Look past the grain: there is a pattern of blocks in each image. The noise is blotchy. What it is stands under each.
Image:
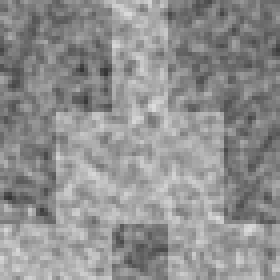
left and right mirror each other
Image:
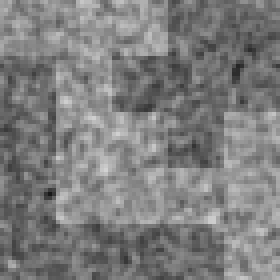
mirrored about the diagonal from the bottom left
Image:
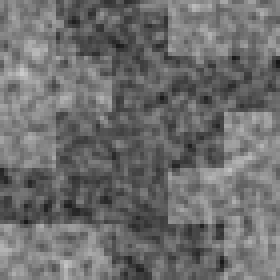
the same after a half turn
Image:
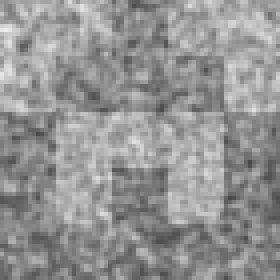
left and right mirror each other
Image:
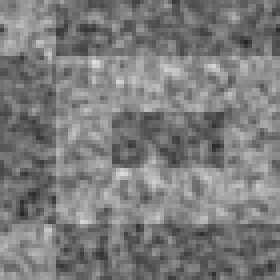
top and bottom mirror each other
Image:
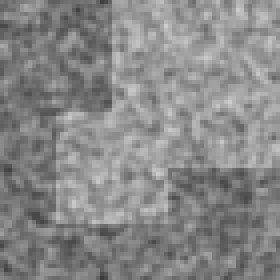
mirrored about the diagonal from the bottom left
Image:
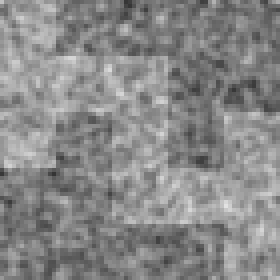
the same after a half turn
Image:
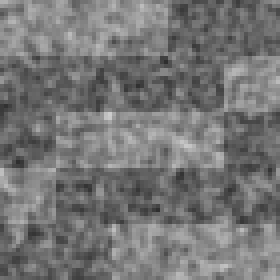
the same after a half turn
